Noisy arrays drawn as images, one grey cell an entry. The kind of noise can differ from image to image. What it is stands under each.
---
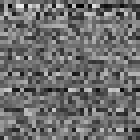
rows of uneven size
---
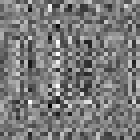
low rank plus noise
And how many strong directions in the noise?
two
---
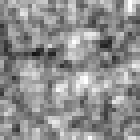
blotchy
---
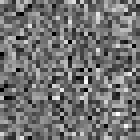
low rank plus noise
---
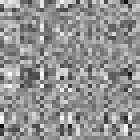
low rank plus noise
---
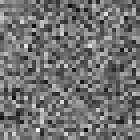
independent entries
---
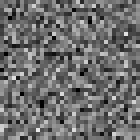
independent entries
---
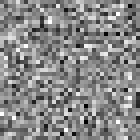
independent entries
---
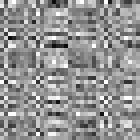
low rank plus noise
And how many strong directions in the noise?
one
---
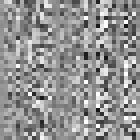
columns of uneven size
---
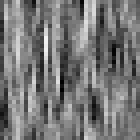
streaked along the columns
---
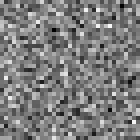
independent entries
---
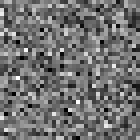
independent entries
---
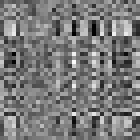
low rank plus noise
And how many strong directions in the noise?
one
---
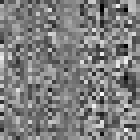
columns of uneven size
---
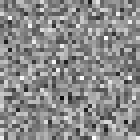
independent entries
